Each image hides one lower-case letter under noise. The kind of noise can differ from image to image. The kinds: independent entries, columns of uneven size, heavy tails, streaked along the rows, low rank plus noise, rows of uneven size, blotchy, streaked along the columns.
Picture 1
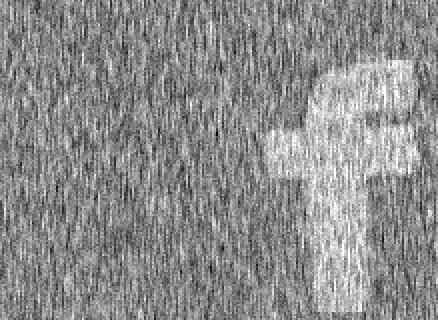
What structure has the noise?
streaked along the columns
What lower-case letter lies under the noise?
f
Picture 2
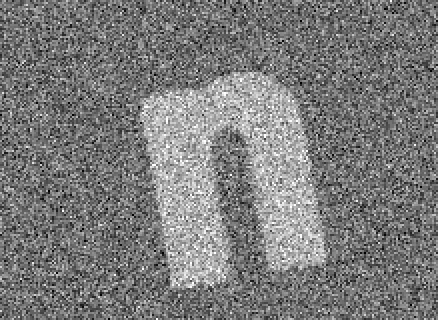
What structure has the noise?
independent entries
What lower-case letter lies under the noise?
n
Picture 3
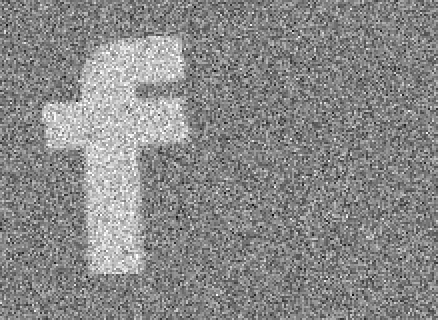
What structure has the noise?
independent entries
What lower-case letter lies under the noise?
f
